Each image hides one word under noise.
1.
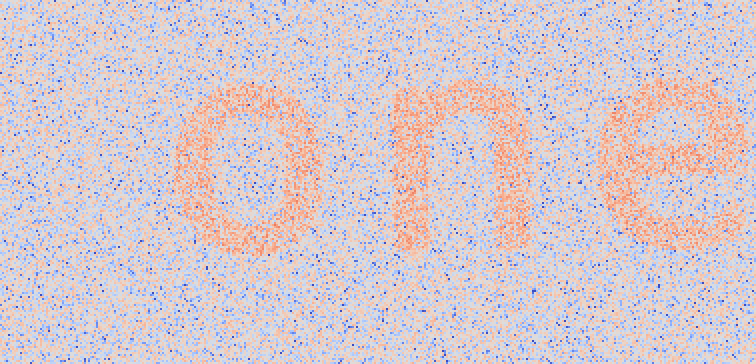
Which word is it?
one
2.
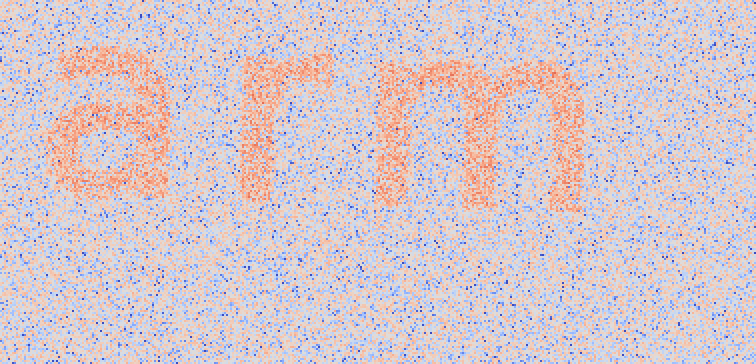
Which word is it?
arm
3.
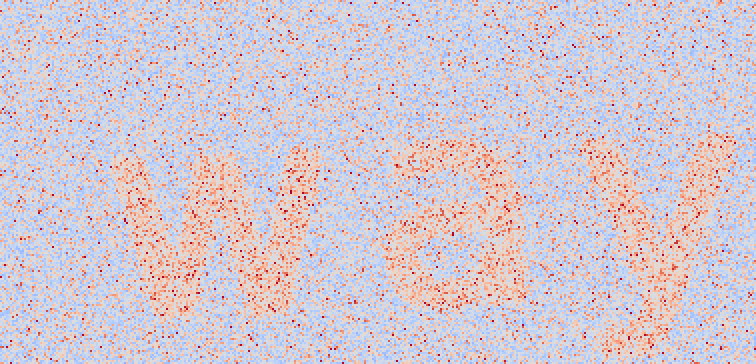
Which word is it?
way
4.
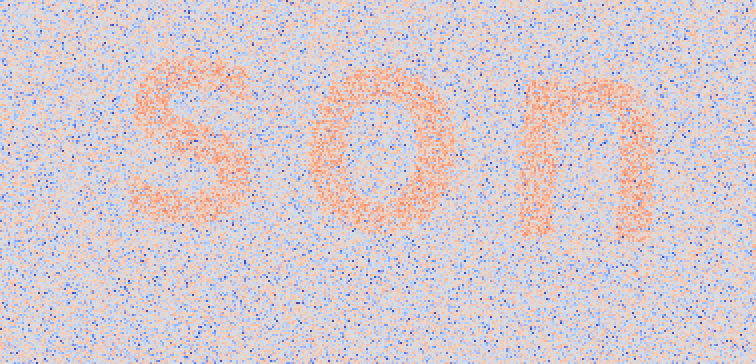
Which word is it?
son
